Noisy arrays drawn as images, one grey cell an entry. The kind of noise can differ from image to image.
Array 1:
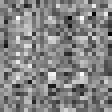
low rank plus noise
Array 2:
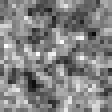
blotchy
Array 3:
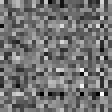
low rank plus noise
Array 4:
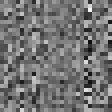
columns of uneven size
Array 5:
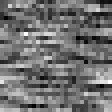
streaked along the rows
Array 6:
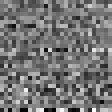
rows of uneven size
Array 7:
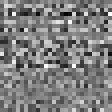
rows of uneven size
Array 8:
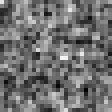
blotchy
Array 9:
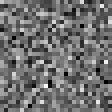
independent entries
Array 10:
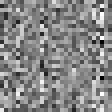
columns of uneven size
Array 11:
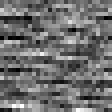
streaked along the rows
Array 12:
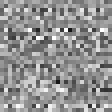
rows of uneven size
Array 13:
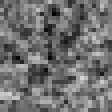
blotchy
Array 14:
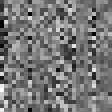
columns of uneven size
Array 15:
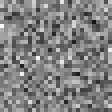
independent entries
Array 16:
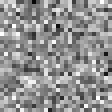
low rank plus noise
